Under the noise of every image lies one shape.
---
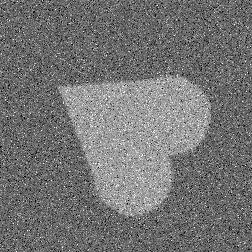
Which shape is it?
heart
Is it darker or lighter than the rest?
lighter
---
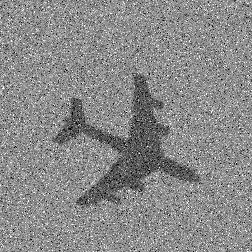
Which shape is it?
airplane
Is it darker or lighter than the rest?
darker
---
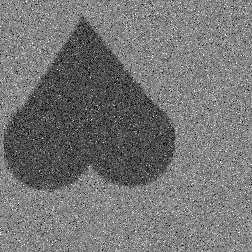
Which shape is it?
heart
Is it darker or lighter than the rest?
darker
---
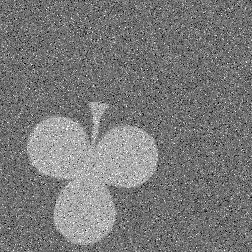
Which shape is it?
club
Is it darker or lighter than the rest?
lighter
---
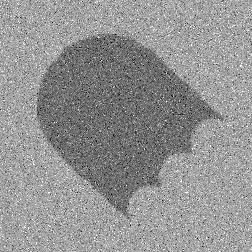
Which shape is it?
ghost
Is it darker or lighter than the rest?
darker
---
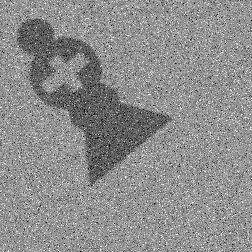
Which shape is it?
chess bishop
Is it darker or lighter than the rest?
darker
